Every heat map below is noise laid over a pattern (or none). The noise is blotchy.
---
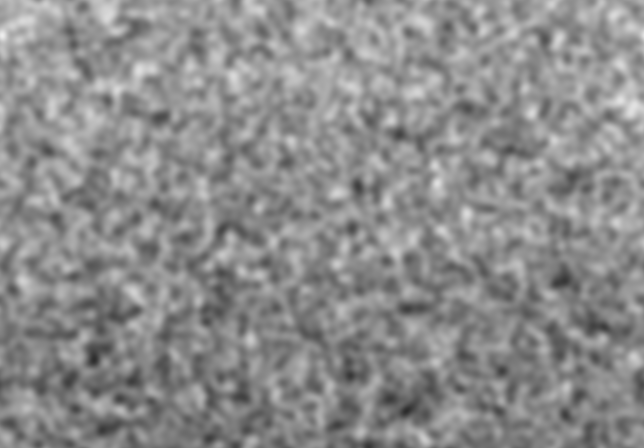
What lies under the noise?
a smooth slope
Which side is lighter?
top
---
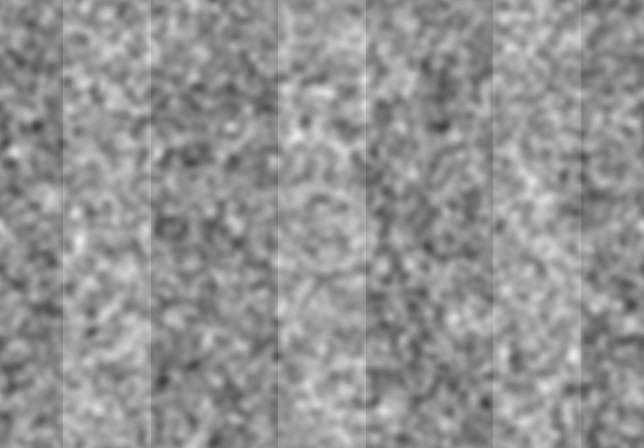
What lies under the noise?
vertical stripes
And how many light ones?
3
